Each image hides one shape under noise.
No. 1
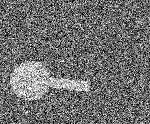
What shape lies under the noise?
lollipop
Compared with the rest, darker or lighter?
lighter
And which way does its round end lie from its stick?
left
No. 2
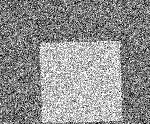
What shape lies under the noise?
square
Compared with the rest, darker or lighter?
lighter
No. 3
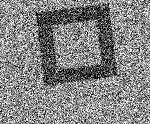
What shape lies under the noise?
square frame
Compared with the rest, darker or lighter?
darker
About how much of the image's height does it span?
two thirds
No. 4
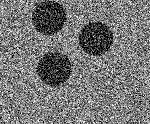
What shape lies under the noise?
three dots
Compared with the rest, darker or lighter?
darker
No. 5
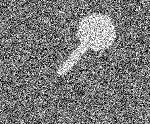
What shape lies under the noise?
lollipop
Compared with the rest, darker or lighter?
lighter
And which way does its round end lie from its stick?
up and right
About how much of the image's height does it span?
half
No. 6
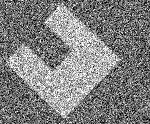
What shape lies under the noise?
square with a notch
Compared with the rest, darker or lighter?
lighter
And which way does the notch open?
up and left
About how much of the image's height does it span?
nearly all
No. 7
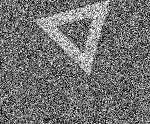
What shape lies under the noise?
triangle frame
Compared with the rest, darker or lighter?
lighter
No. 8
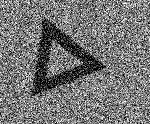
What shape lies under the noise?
triangle frame
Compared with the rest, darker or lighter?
darker
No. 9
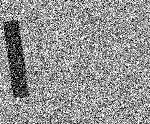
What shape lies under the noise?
bar
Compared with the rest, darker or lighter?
darker
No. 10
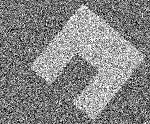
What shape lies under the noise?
square with a notch
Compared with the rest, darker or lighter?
lighter
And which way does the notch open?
down and left
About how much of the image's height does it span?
nearly all
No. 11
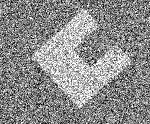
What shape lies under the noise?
square with a notch
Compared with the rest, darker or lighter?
lighter
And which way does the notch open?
up and right
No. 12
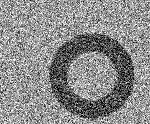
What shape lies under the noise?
ring
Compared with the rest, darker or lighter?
darker
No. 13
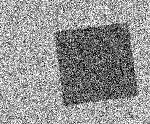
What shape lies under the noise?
square
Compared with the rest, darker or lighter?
darker
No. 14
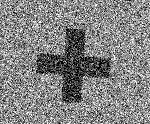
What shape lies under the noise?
cross
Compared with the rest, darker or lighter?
darker
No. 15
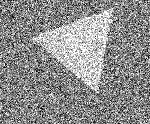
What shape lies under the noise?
triangle
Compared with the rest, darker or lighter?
lighter
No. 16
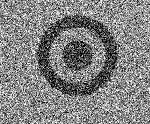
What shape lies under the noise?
bullseye
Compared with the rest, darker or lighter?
darker
